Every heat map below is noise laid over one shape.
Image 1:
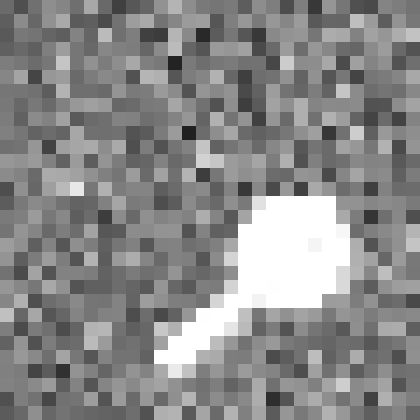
lollipop
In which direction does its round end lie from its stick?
up and right
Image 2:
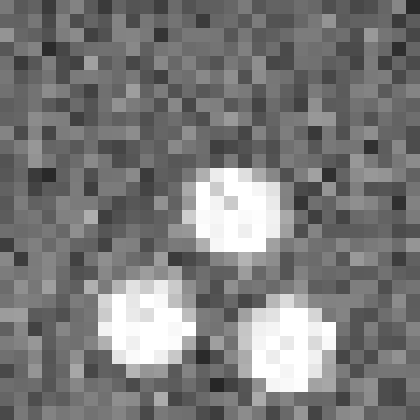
three dots
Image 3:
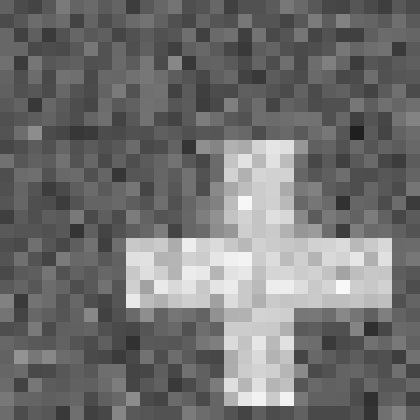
cross
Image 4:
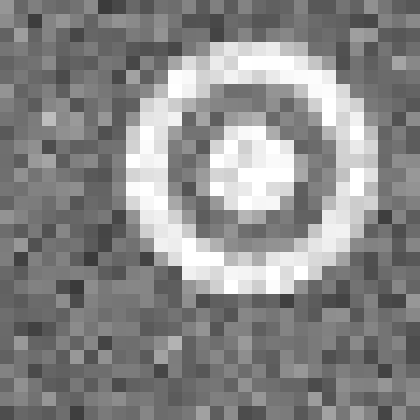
bullseye
